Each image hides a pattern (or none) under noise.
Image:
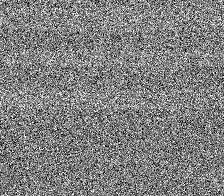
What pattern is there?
bands of rows
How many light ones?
3
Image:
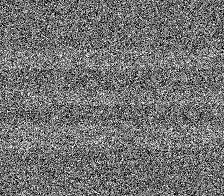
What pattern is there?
bands of rows
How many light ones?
3
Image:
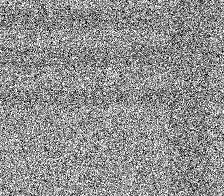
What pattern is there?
bands of rows crossing bands of columns
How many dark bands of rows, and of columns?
3 and 1
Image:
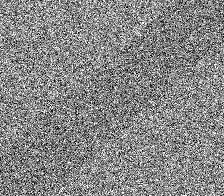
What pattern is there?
a diagonal band
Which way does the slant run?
bottom left to top right
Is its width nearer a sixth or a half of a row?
a half
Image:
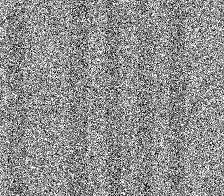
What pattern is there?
bands of columns
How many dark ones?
5
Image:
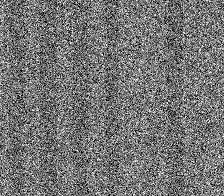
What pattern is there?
bands of columns
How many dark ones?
5
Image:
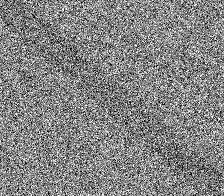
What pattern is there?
a diagonal band
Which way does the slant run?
top left to bottom right
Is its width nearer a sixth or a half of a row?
a sixth
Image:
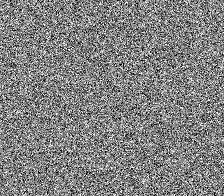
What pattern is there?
only noise
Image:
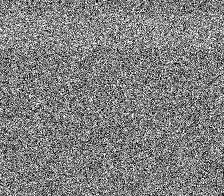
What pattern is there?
one band of rows
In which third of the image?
top
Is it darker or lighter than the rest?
lighter
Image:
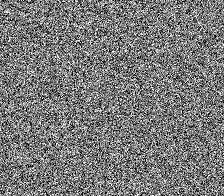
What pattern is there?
only noise
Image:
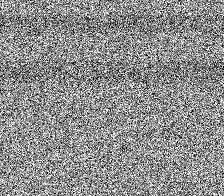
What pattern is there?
bands of rows
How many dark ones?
2
